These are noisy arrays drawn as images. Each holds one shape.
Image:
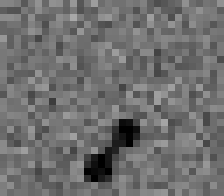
dumbbell
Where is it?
bottom middle
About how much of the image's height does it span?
a third
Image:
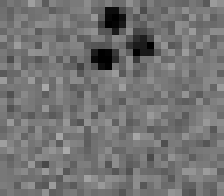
three dots
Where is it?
top middle
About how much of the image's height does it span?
a third
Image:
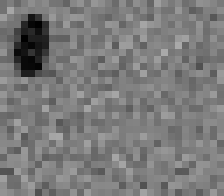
ellipse
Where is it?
top left
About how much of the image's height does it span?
a third
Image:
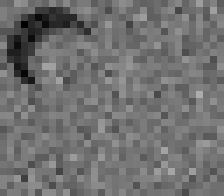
crescent
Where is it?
top left
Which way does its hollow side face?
down and right
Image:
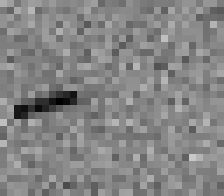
bar
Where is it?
middle left
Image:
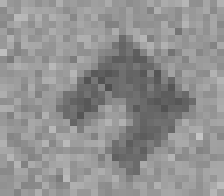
square with a notch
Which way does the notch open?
down and left
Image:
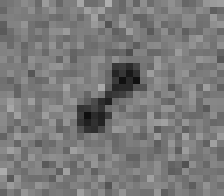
dumbbell
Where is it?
centre
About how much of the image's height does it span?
a third
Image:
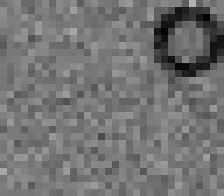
ring
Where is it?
top right
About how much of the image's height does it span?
a third
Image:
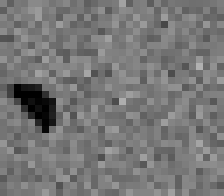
half disc
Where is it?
middle left
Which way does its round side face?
up and right
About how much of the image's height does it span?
a quarter
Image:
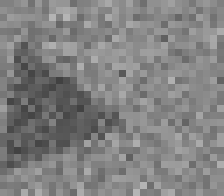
triangle
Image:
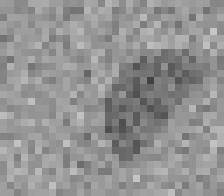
half disc
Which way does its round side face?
up and left
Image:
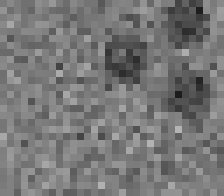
three dots
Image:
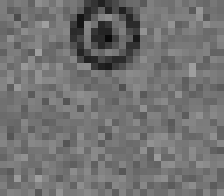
bullseye
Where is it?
top middle
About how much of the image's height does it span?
a third
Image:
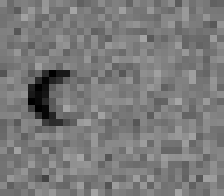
crescent
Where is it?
middle left
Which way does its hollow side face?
right
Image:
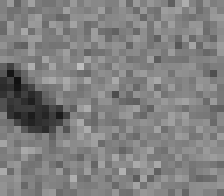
half disc
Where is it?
middle left
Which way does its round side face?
down and left
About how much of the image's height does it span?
a third
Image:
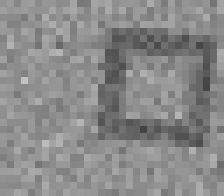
square frame
